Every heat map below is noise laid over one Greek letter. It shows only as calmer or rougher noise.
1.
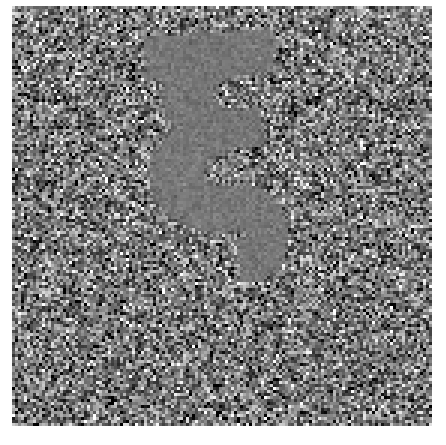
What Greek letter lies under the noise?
xi
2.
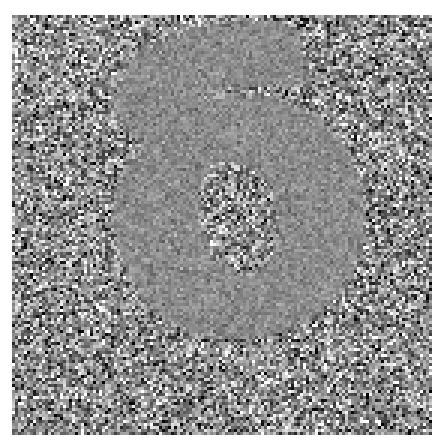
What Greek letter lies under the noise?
delta
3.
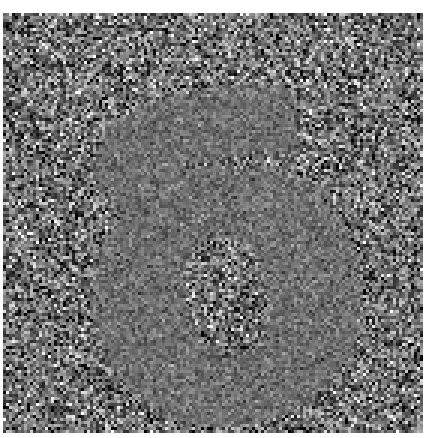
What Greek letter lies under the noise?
delta
